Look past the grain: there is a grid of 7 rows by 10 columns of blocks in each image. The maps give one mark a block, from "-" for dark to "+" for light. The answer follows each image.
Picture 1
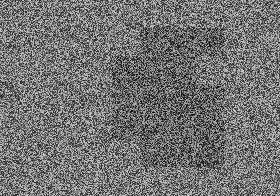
++++++++++
+++++---++
++++---+++
++++----++
++++----++
+++++---++
++++++++++
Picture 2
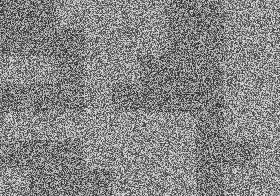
--++++--++
---+++--++
++-++---++
---+----++
+++++++-++
---++++--+
+---+++-++
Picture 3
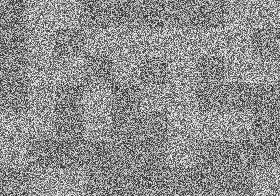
-++-----++
-+-++++++-
-++-+-+-++
-+-+-++---
++-+--+++-
+-----+---
-++------+
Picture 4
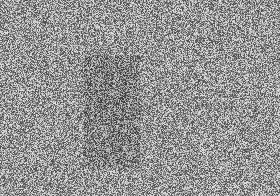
++++++++++
++++++++++
+++--+++++
+++--+++++
+++--+++++
+++--+++++
++++++++++
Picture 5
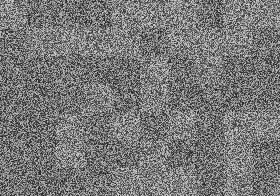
+---+++-++
-++++-+++-
-----+-+--
---+-+----
--+-+-+-++
--+--+--+-
----+++-+-
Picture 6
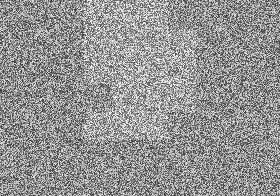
---+++----
---++++---
---++++---
----+++---
---+++----
----------
----------
